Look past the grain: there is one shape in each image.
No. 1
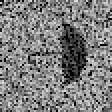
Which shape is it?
umbrella
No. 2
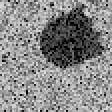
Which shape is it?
ghost
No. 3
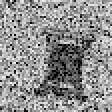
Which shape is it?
chess rook
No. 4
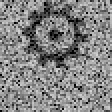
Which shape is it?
gear
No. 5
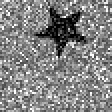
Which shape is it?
star
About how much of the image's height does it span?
half
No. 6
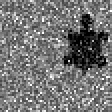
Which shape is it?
turtle
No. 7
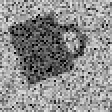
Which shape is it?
cup
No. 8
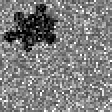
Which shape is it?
turtle
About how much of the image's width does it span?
half
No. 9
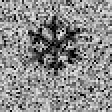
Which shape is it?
snowflake
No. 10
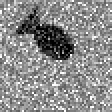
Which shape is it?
fish
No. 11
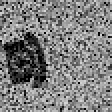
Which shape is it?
telephone
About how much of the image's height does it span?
half
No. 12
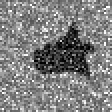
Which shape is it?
bell
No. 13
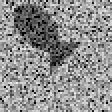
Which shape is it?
fish
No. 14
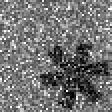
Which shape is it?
asterisk
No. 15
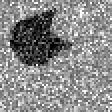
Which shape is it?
cat's head
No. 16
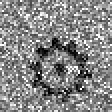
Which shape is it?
gear
